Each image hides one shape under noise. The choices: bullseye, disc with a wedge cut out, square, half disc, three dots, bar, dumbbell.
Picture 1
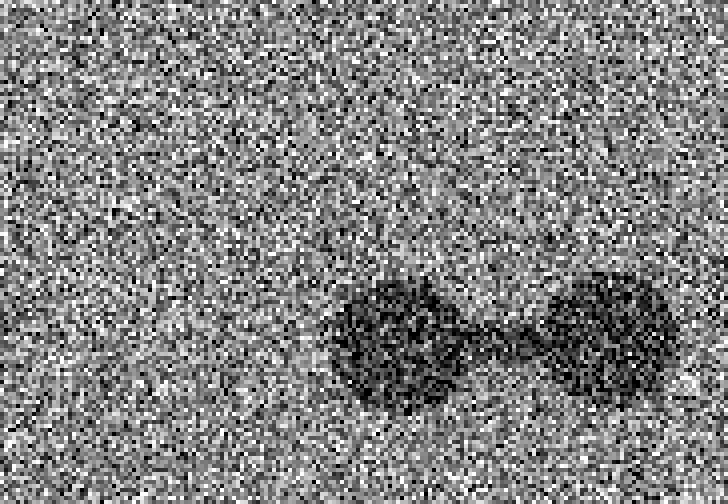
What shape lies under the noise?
dumbbell
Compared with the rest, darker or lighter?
darker
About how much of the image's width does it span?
half
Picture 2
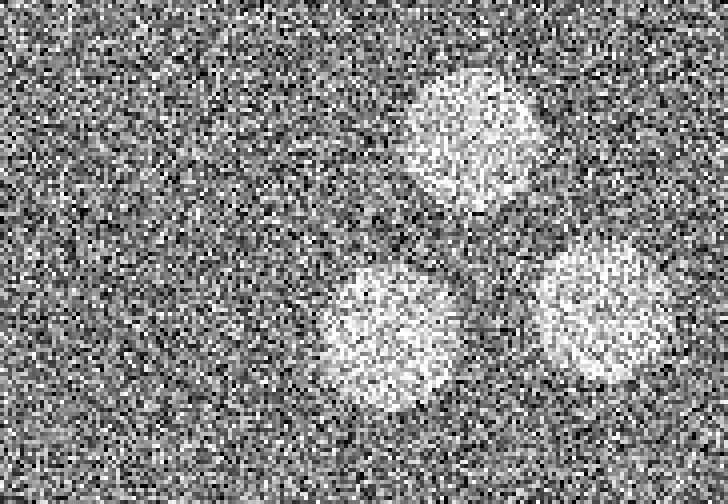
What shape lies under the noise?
three dots
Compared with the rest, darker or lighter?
lighter
